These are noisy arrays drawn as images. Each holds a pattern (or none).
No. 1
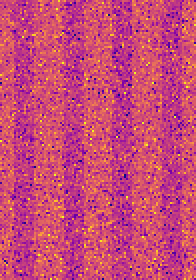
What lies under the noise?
vertical stripes
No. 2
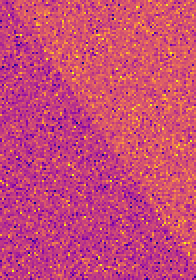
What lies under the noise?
a sharp edge
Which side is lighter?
top right
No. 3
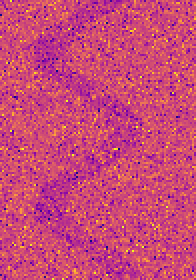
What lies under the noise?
a wavy band
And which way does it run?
top to bottom
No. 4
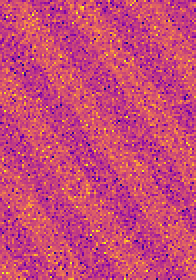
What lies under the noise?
diagonal stripes
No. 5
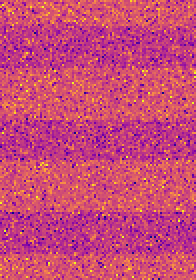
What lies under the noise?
horizontal stripes
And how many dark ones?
3
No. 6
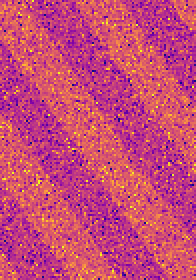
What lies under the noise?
diagonal stripes
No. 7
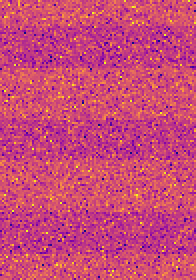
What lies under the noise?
horizontal stripes
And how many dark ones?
3
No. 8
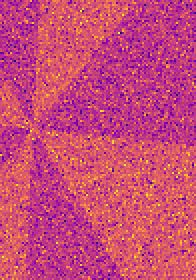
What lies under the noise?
spokes from one point
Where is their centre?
middle left
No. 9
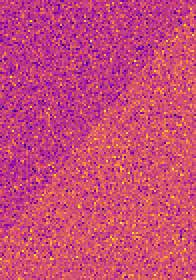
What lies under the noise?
a sharp edge
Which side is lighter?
bottom right
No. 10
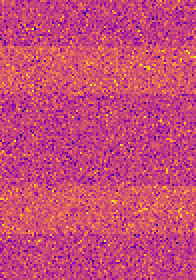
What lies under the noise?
horizontal stripes
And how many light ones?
2
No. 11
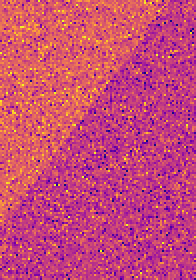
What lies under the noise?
a sharp edge
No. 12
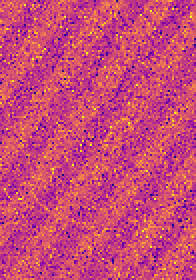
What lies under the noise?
diagonal stripes
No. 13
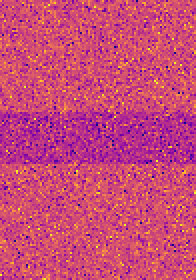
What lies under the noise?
one horizontal stripe
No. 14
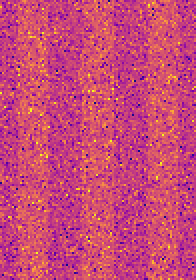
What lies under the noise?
vertical stripes
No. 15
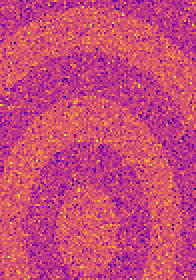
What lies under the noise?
rings round one point
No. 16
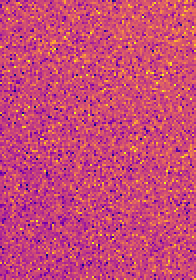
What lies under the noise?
a smooth slope
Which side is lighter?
top right
